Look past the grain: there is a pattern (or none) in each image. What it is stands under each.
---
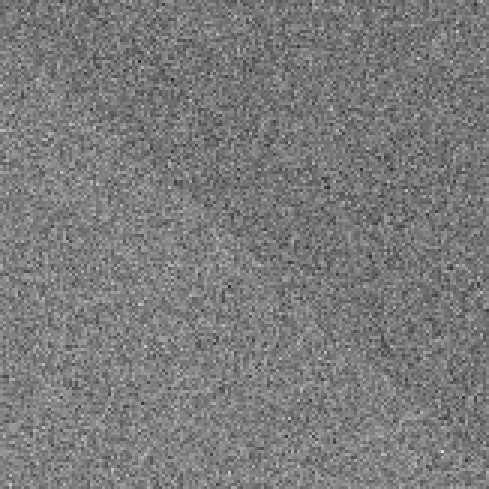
a sharp edge
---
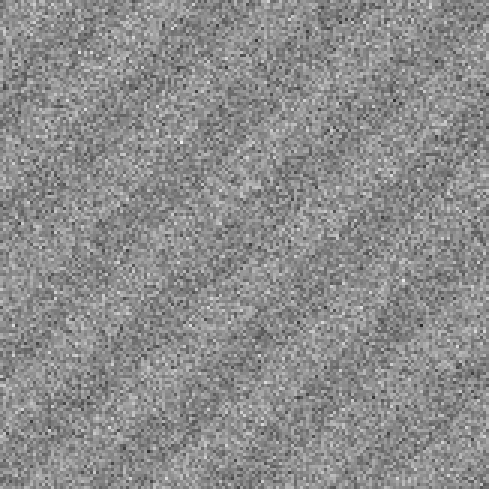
diagonal stripes
